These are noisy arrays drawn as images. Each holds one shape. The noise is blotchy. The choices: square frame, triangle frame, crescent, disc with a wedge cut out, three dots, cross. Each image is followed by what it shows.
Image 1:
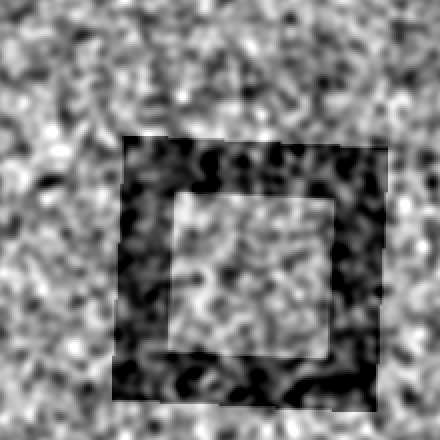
square frame
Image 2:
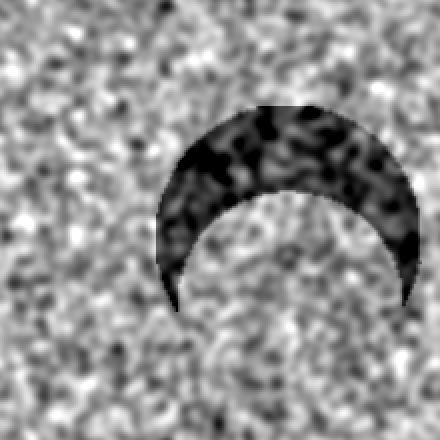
crescent
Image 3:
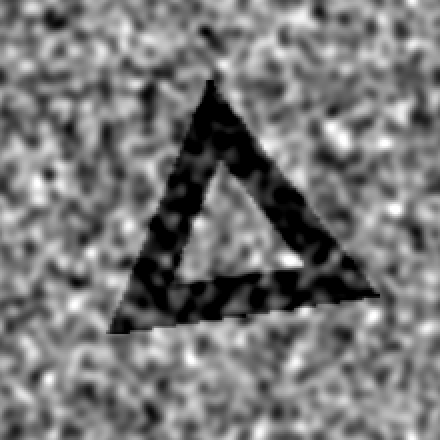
triangle frame
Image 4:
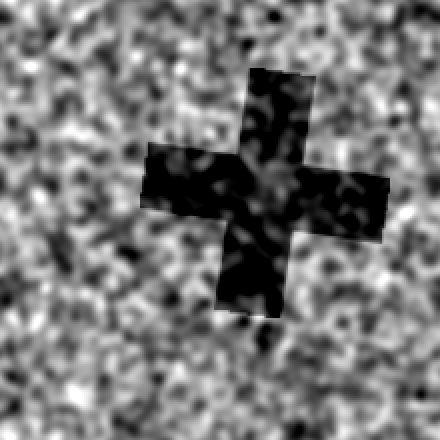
cross
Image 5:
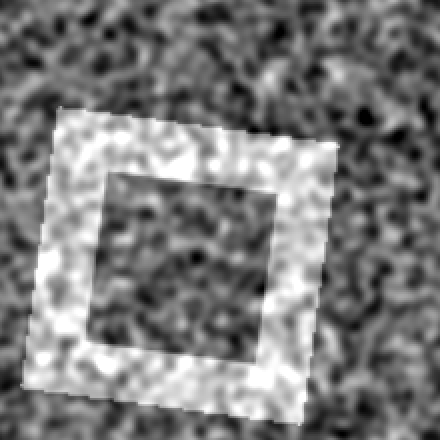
square frame
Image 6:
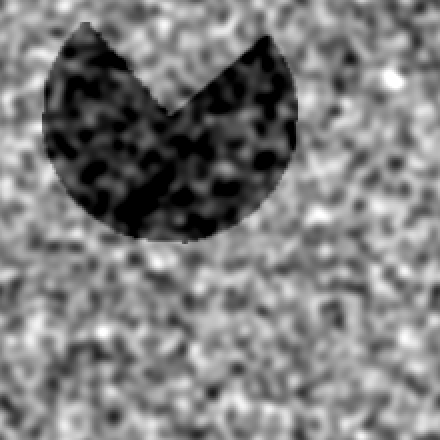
disc with a wedge cut out
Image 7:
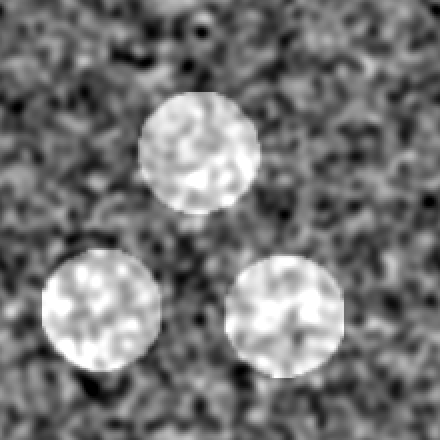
three dots
